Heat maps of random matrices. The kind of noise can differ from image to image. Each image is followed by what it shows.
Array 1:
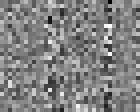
columns of uneven size
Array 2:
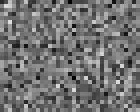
independent entries
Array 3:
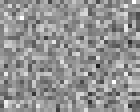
low rank plus noise
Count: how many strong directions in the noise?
one
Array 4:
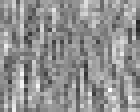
streaked along the columns
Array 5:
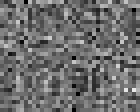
low rank plus noise
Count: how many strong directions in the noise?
three or four
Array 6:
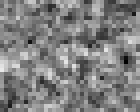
blotchy
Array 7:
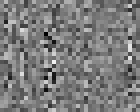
columns of uneven size
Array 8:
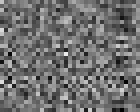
low rank plus noise
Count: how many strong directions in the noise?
three or four
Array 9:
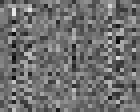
columns of uneven size
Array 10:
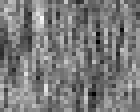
streaked along the columns
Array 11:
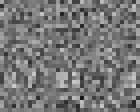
low rank plus noise
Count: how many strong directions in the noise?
one
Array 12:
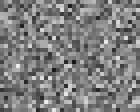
independent entries
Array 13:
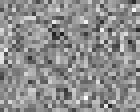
low rank plus noise
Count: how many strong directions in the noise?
five to eight
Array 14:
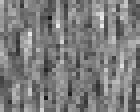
streaked along the columns
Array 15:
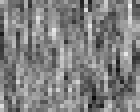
streaked along the columns
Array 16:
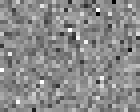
heavy tails
